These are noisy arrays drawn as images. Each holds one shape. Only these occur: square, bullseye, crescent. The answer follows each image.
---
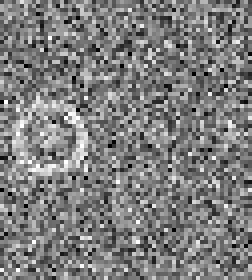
bullseye
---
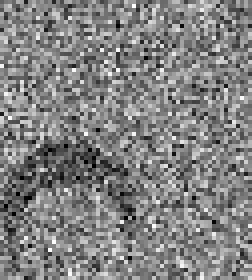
crescent
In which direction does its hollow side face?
down
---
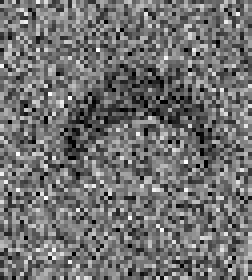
crescent
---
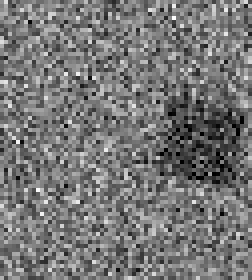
square
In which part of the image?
middle right
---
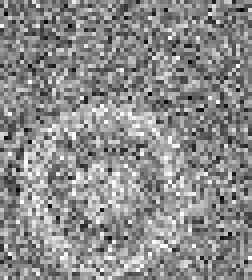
bullseye
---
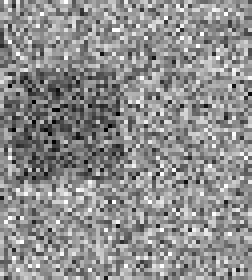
square
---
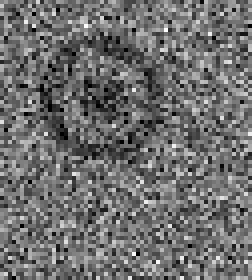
bullseye
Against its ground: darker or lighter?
darker
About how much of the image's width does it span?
half
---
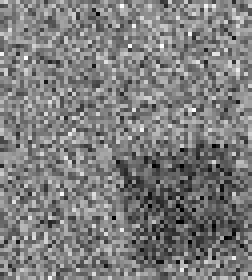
square
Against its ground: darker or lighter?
darker
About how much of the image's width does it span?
half
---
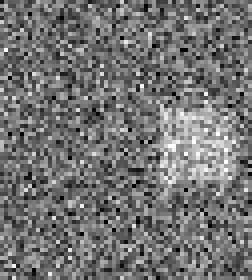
square
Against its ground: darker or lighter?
lighter
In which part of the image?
middle right
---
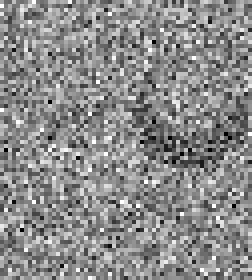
crescent
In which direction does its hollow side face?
up
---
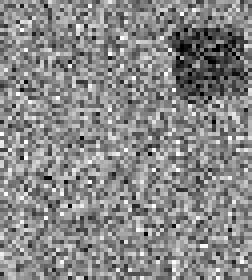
square
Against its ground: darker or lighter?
darker
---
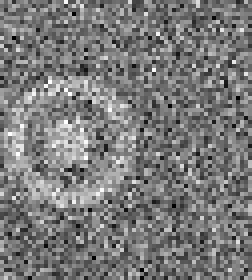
bullseye
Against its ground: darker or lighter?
lighter
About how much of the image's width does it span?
half
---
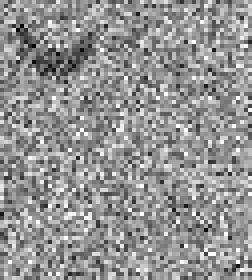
crescent
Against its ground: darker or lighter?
darker
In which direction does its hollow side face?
up
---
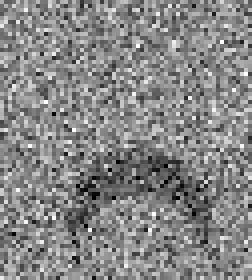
crescent
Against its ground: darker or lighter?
darker
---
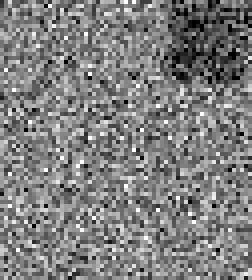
square
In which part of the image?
top right
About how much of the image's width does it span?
a third
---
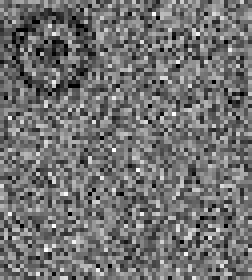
bullseye
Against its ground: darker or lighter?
darker
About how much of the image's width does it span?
a third
